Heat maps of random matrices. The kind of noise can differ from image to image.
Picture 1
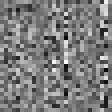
columns of uneven size
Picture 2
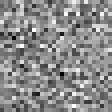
low rank plus noise
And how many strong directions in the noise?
five to eight
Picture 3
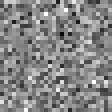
independent entries
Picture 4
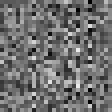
columns of uneven size
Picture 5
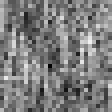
streaked along the columns
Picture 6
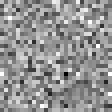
independent entries
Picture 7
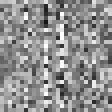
columns of uneven size
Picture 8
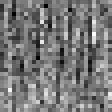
streaked along the columns
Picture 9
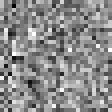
low rank plus noise
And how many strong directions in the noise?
two
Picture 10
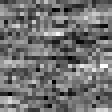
streaked along the rows
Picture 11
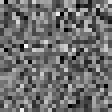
low rank plus noise
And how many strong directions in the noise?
five to eight
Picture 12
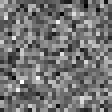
independent entries
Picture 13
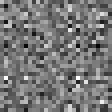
low rank plus noise
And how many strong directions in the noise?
one
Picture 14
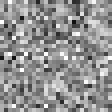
low rank plus noise
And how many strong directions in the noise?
three or four
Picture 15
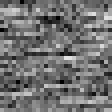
streaked along the rows
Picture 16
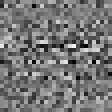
rows of uneven size
